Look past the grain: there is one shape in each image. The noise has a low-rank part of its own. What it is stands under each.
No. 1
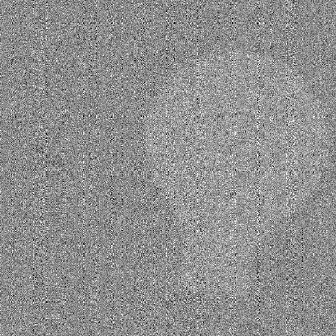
light bulb
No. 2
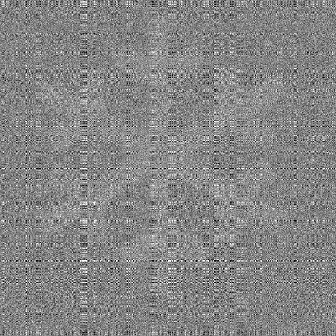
snowflake
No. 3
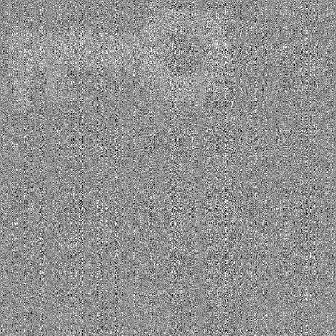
key
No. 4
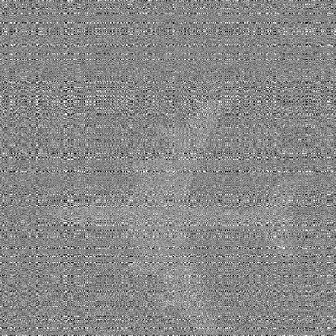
airplane
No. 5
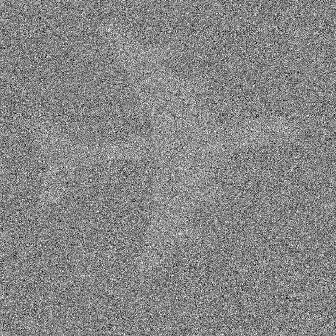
airplane
